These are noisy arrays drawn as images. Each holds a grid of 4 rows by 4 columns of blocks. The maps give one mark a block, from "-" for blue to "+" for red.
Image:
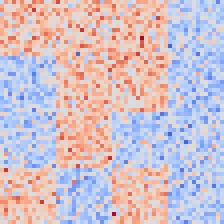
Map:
+ + + -
- + + -
- + - -
+ - + -
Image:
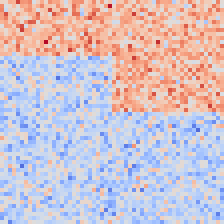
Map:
+ + + +
- - + +
- - - -
- - - -
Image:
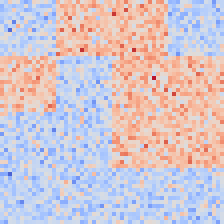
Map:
- + + -
+ - + +
- - + +
- - - -
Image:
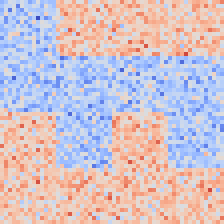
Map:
- + + +
- - - -
+ - + -
+ + + +
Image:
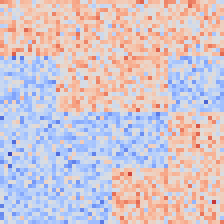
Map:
+ + + +
- + + -
- - - +
- - + +
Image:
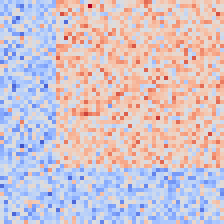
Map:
- + + +
- + + +
- + + +
- - - -
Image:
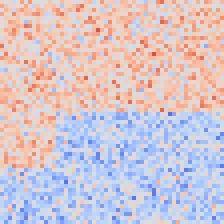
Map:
+ + + +
+ + + +
+ - - -
- - - -
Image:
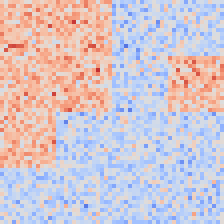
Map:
+ + - -
+ + - +
+ - - -
- - - -
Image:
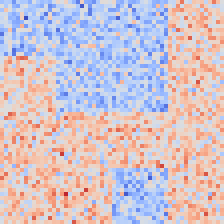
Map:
- - - +
+ - - +
+ + + +
+ + - +
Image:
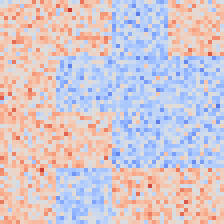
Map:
+ + - +
+ - - -
+ + - -
+ - + +
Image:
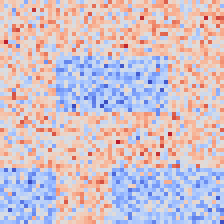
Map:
+ + + +
+ - - +
+ + + +
- + - -
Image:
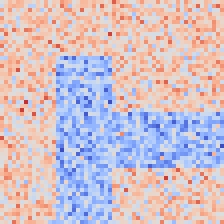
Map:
+ + + +
+ - + +
+ - - -
+ - + +
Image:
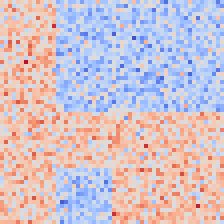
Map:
+ - - -
+ - - -
+ + + +
+ - + +
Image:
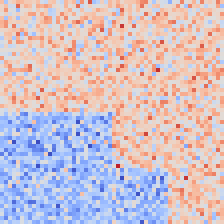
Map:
+ + + +
+ + + +
- - + +
- - - +
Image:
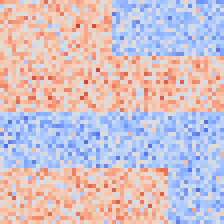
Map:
+ + - -
+ + + +
- - - -
+ + + -
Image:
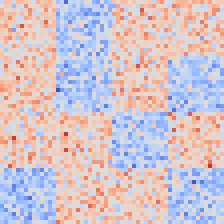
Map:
+ - + +
+ - + -
+ + - +
- + + -
